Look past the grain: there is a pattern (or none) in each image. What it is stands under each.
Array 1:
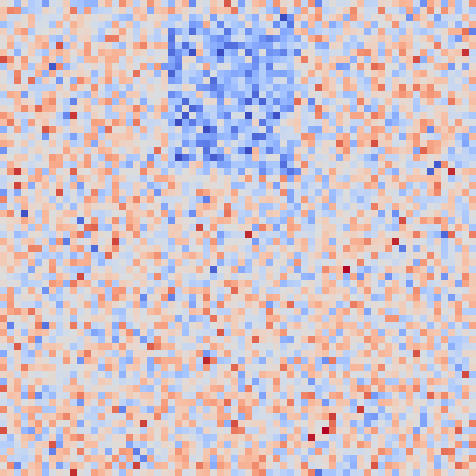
one block
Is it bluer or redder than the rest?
bluer
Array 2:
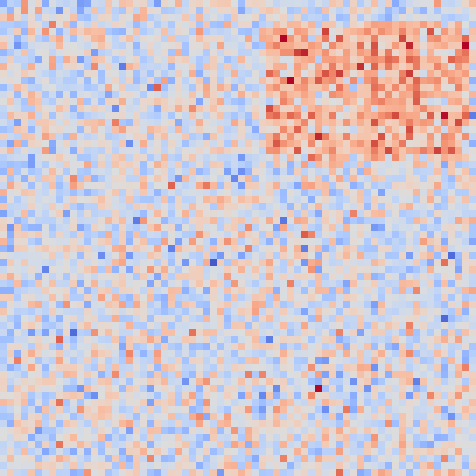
one block
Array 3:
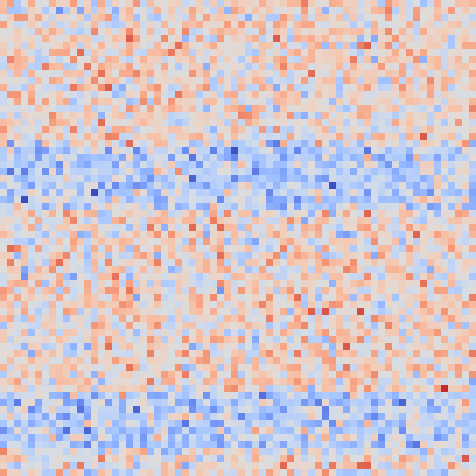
bands of rows
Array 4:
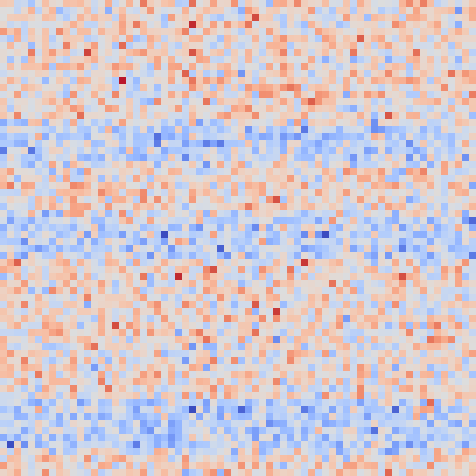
bands of rows
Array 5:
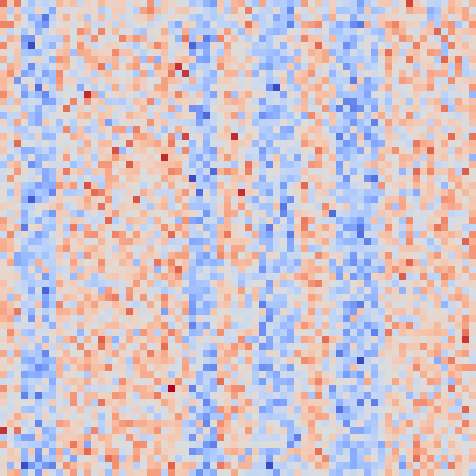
bands of columns
